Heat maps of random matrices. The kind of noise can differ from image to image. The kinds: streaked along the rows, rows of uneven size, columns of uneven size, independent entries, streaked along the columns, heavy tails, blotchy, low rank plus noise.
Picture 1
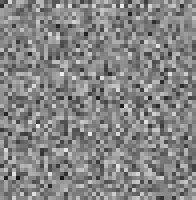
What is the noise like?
low rank plus noise
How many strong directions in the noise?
five to eight
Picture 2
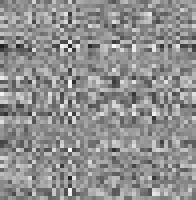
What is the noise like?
low rank plus noise
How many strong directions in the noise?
two
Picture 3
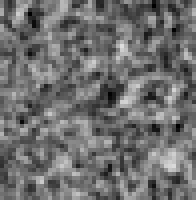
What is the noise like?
blotchy
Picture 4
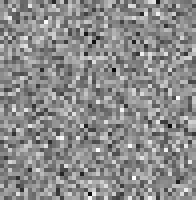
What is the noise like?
independent entries
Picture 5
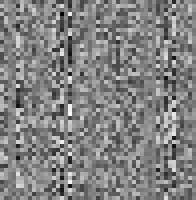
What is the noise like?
columns of uneven size
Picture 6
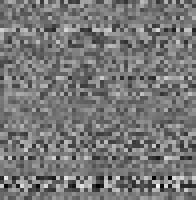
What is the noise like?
rows of uneven size
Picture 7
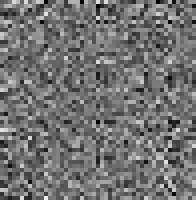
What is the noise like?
low rank plus noise
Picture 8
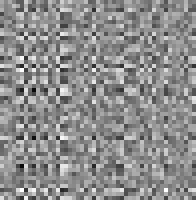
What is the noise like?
low rank plus noise
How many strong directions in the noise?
one
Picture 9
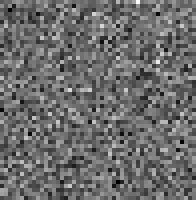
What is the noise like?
independent entries
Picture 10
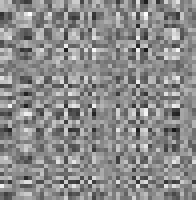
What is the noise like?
low rank plus noise
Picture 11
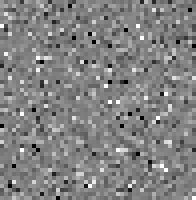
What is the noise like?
heavy tails
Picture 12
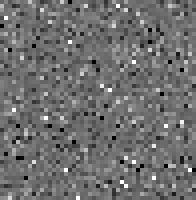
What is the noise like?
heavy tails
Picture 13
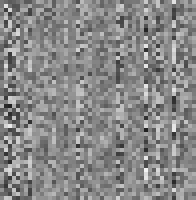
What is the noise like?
columns of uneven size
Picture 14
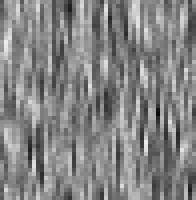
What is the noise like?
streaked along the columns
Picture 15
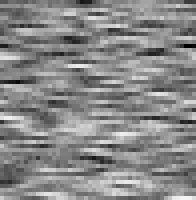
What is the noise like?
streaked along the rows
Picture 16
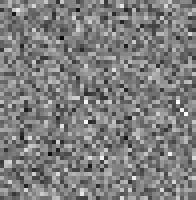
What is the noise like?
independent entries
